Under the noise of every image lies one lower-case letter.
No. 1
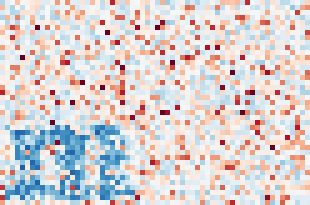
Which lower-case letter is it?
m
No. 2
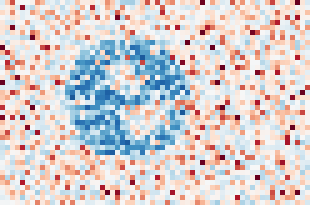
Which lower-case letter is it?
e
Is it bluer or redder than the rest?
bluer
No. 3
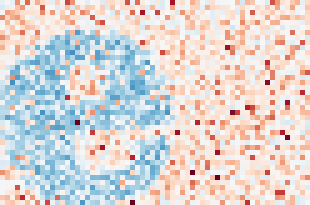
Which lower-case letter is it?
e
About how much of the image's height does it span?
nearly all
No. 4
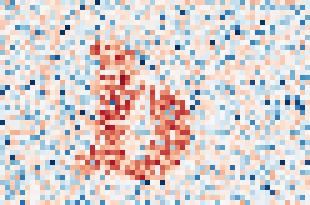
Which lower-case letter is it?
b
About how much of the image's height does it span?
two thirds
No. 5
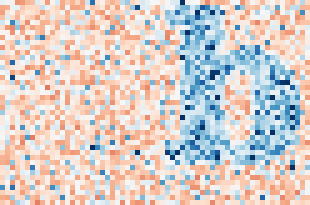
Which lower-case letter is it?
b
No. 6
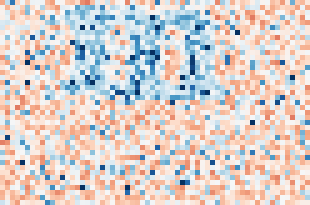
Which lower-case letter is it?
m
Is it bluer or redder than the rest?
bluer
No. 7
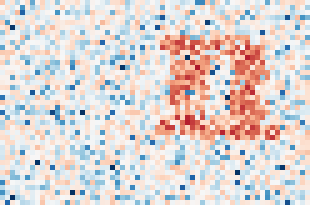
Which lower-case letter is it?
n
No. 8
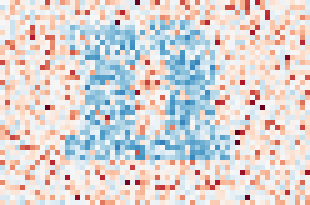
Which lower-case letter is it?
n
